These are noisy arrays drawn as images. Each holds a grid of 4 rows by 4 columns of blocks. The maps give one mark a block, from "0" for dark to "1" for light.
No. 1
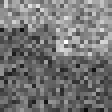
1 1 1 1
0 0 1 1
0 0 0 0
0 0 0 0
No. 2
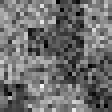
1 1 0 1
1 0 0 1
1 1 0 0
0 1 1 0
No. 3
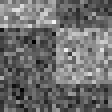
1 1 0 0
0 0 1 1
0 0 1 1
0 0 0 0
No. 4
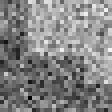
0 1 1 1
0 1 1 1
0 0 0 1
0 0 0 0
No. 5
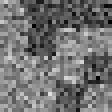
1 0 0 0
1 0 1 1
1 1 1 0
1 1 0 1
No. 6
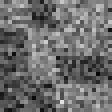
1 0 1 1
0 1 1 1
0 1 0 0
0 0 1 1
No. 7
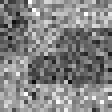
0 1 1 1
0 1 0 0
1 0 0 0
1 1 1 1
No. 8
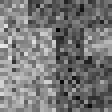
1 0 0 0
1 1 0 1
1 1 0 0
1 1 0 0
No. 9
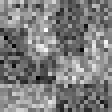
1 1 0 0
0 1 0 1
0 0 1 1
1 1 0 0
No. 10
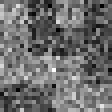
1 0 1 0
1 0 0 0
1 1 1 0
0 0 1 1
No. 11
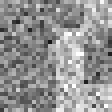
0 0 0 1
0 0 1 0
0 0 1 0
0 0 1 1
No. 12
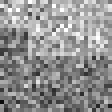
1 1 1 1
0 1 1 1
0 0 0 0
0 0 0 0
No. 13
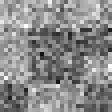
1 1 1 1
1 0 0 0
1 0 0 1
0 1 1 0
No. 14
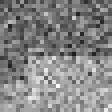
0 0 0 0
0 0 0 0
0 1 1 1
1 1 1 1
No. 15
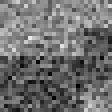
1 1 1 1
1 1 1 0
0 0 0 0
0 0 0 1
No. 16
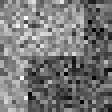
1 1 1 0
1 1 1 0
1 0 0 0
1 0 0 0
